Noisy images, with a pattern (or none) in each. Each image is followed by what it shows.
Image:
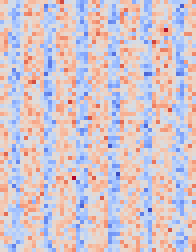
vertical stripes
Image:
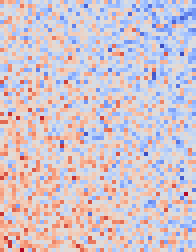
a smooth slope
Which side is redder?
bottom left
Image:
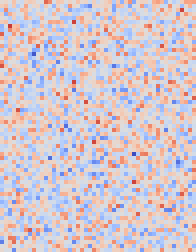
only noise
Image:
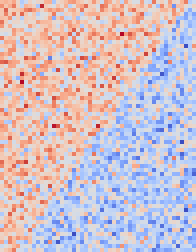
a sharp edge
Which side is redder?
top left
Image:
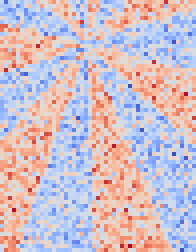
spokes from one point
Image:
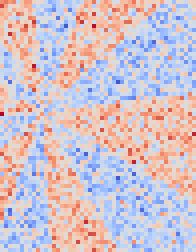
spokes from one point
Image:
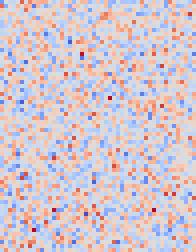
only noise
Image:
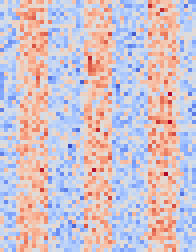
vertical stripes
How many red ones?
3
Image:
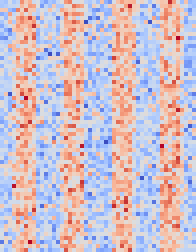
vertical stripes
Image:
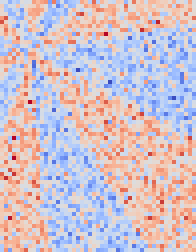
spokes from one point
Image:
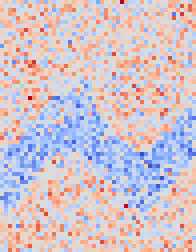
a wavy band
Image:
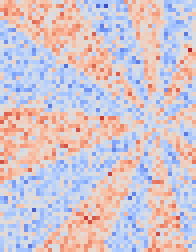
spokes from one point
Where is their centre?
middle right
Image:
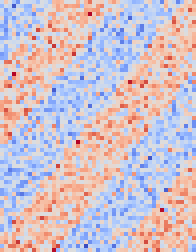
diagonal stripes
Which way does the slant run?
bottom left to top right
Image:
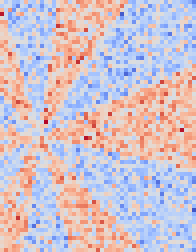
spokes from one point
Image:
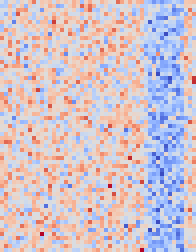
one vertical stripe
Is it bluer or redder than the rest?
bluer
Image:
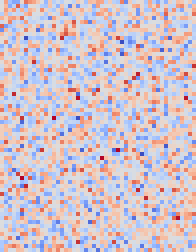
only noise
